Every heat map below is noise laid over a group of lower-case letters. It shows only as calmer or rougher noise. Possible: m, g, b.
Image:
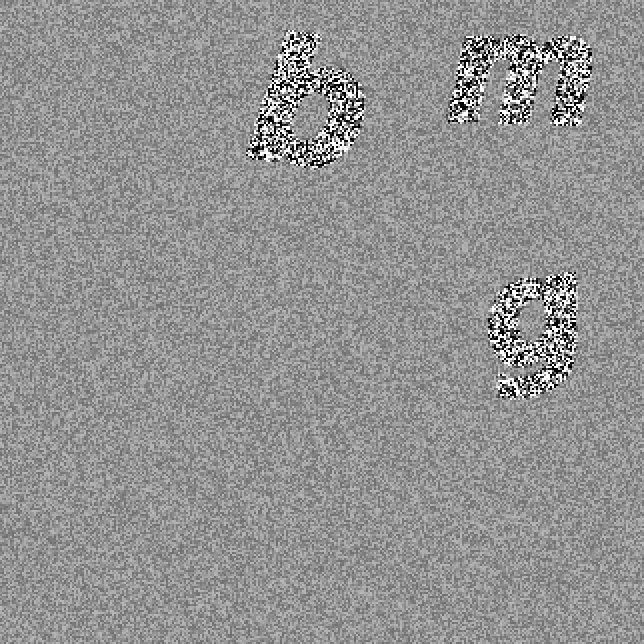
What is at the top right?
m
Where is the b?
top middle
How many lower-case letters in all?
3
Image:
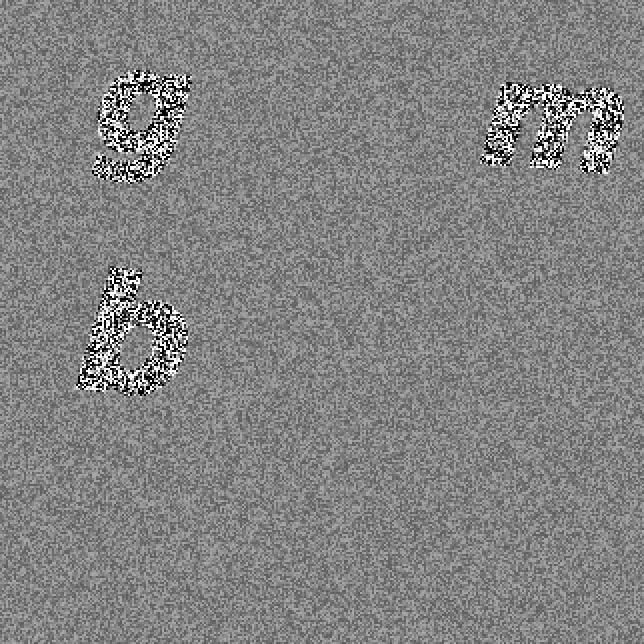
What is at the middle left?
b
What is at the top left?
g
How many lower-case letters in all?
3
